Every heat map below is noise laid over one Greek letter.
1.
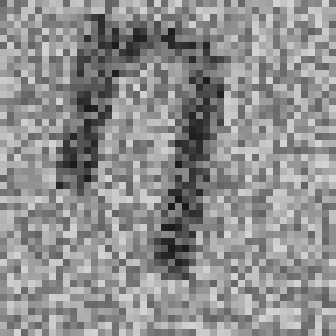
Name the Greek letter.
eta
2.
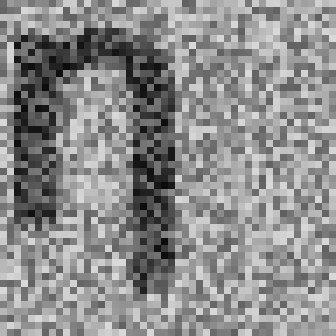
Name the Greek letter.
eta
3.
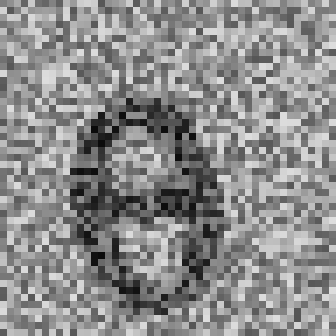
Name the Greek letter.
theta
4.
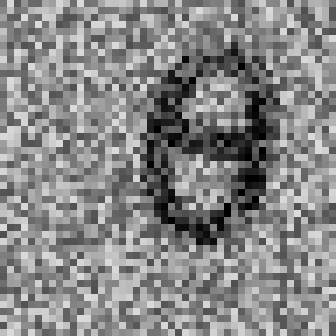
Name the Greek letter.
theta
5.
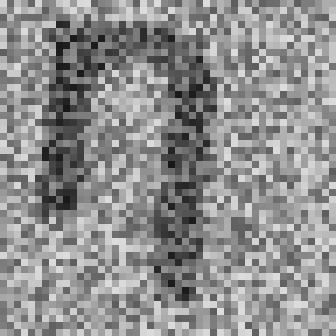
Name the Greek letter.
eta
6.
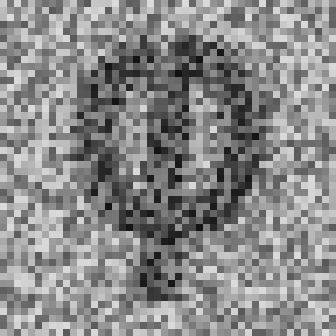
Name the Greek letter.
phi
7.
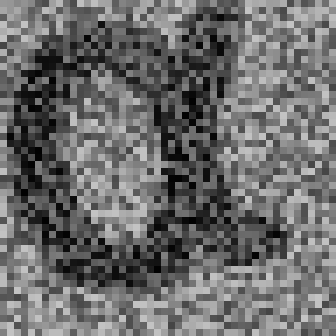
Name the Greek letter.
alpha
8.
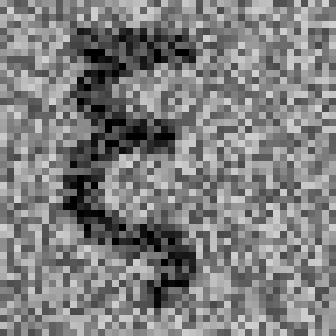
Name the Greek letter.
xi
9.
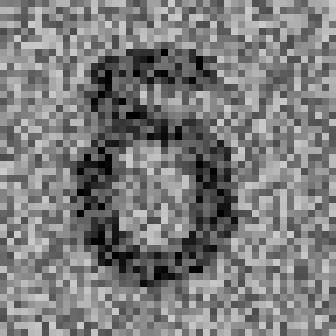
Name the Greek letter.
delta
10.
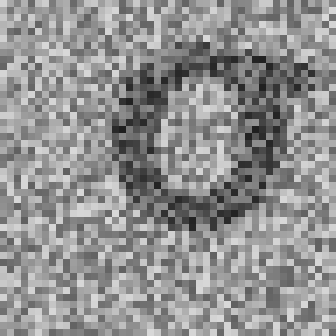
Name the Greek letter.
sigma
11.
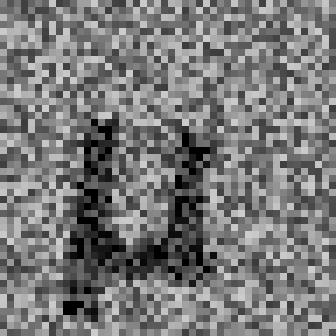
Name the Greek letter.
mu
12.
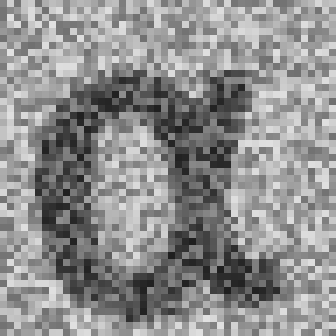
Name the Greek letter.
alpha
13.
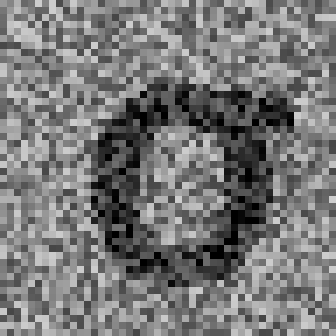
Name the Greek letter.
sigma
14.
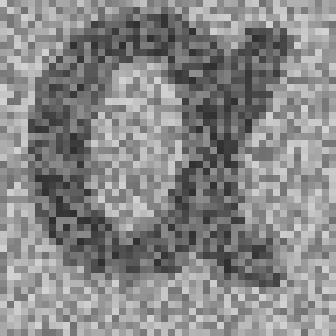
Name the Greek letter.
alpha
